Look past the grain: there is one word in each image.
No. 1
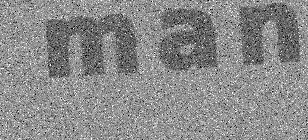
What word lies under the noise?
man
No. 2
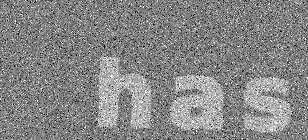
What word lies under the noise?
has
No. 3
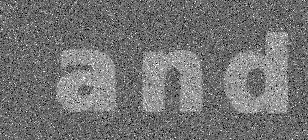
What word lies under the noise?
and
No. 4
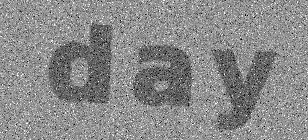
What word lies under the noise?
day
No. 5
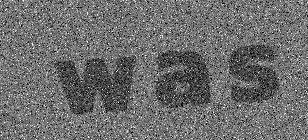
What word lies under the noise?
was
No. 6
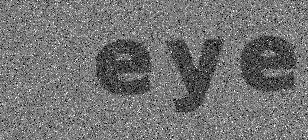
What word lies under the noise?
eye
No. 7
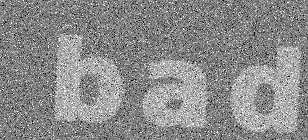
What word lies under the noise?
bad
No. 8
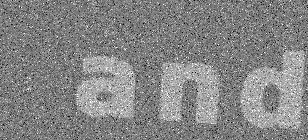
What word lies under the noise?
and
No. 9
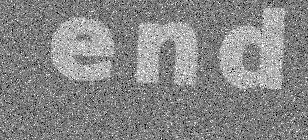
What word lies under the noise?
end
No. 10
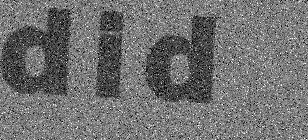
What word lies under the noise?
did
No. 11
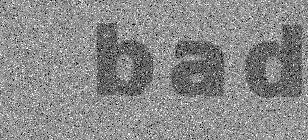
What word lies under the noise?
bad
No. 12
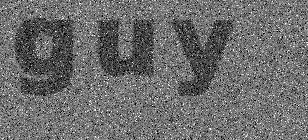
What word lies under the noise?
guy
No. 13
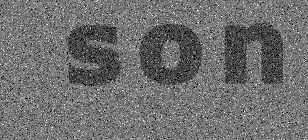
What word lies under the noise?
son
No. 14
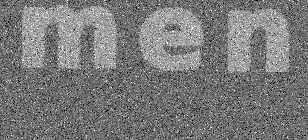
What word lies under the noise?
men
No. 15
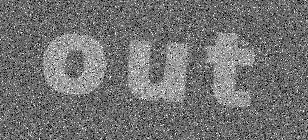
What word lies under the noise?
out
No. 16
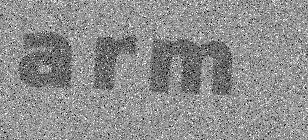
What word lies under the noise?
arm
